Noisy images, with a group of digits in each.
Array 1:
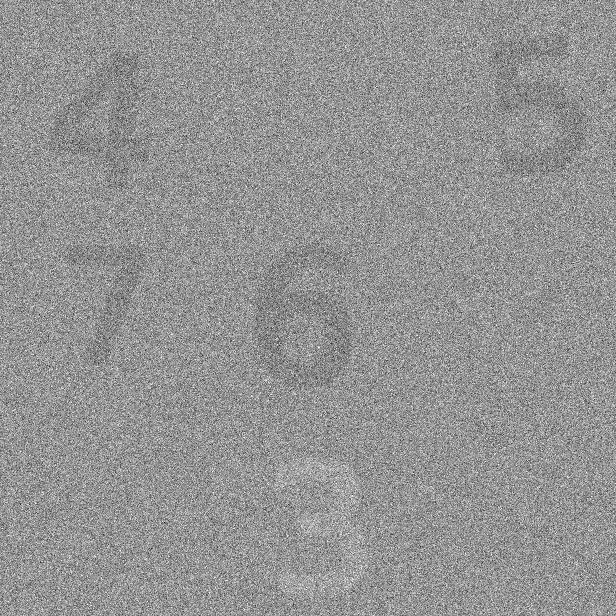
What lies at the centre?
6
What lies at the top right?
5
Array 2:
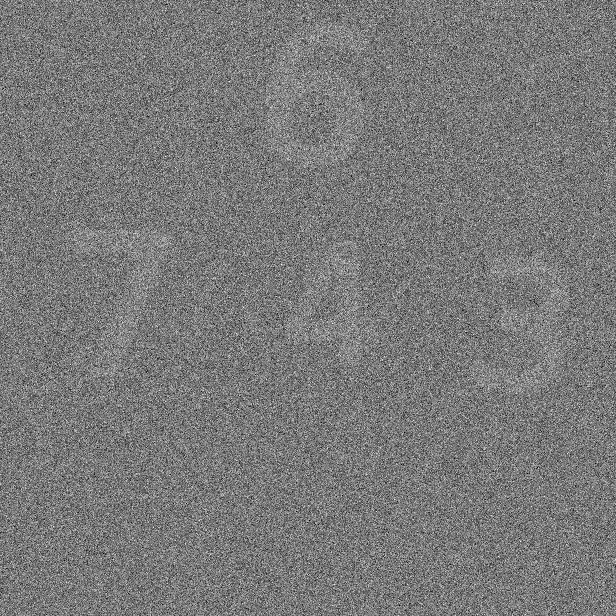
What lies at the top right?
nothing
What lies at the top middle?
6
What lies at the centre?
4
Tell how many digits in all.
4
